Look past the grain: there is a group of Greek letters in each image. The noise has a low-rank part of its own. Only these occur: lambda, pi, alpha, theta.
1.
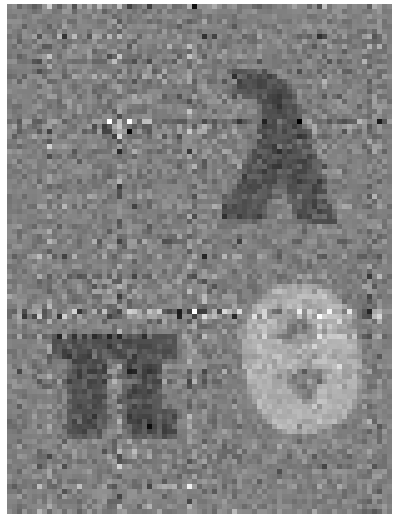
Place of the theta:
bottom right
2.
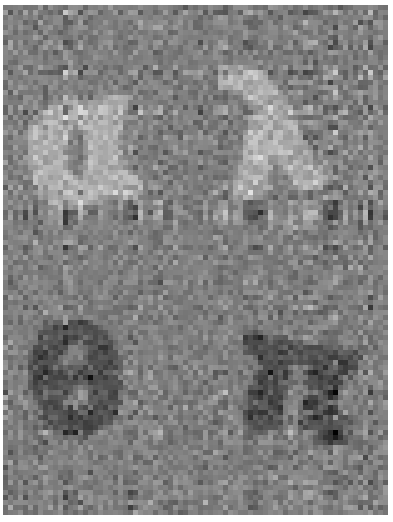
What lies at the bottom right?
pi
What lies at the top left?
alpha
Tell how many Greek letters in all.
4
